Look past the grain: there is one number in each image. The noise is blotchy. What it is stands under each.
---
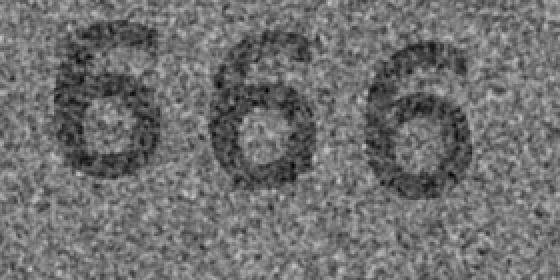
666
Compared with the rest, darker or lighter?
darker
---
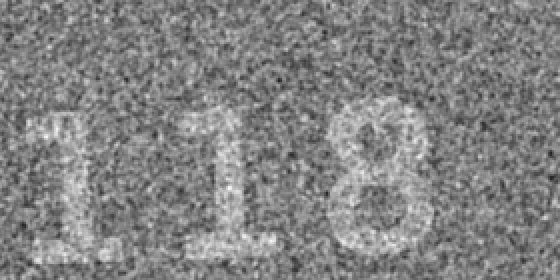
118
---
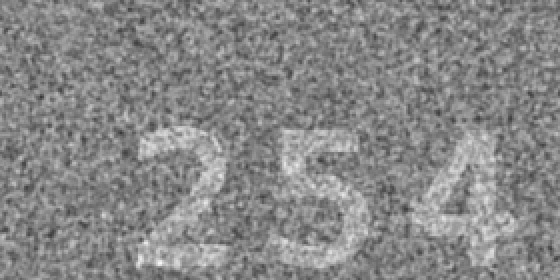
254
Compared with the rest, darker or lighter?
lighter
